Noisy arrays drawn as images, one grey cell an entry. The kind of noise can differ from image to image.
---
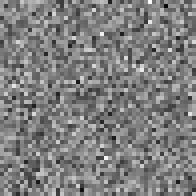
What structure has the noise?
independent entries
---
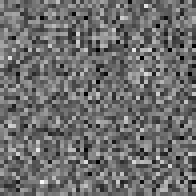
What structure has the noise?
low rank plus noise
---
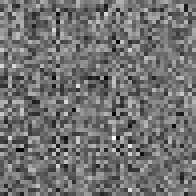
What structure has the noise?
low rank plus noise
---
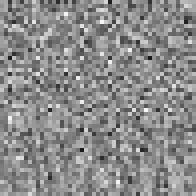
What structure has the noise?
low rank plus noise
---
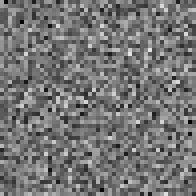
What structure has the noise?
independent entries
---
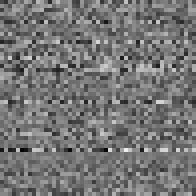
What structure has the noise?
rows of uneven size
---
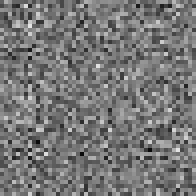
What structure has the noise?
low rank plus noise
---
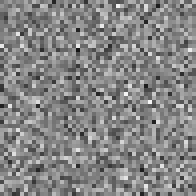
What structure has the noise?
low rank plus noise
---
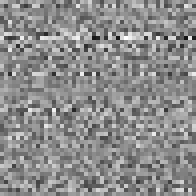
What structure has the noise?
rows of uneven size
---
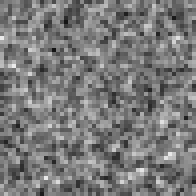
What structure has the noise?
blotchy
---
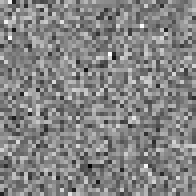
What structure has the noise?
independent entries
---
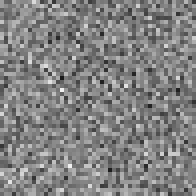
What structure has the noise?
independent entries
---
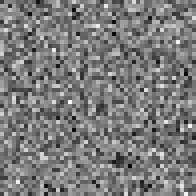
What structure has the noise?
independent entries
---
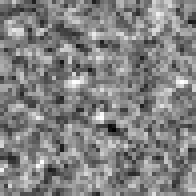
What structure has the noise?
blotchy
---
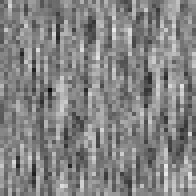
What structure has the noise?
streaked along the columns
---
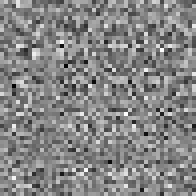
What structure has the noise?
low rank plus noise
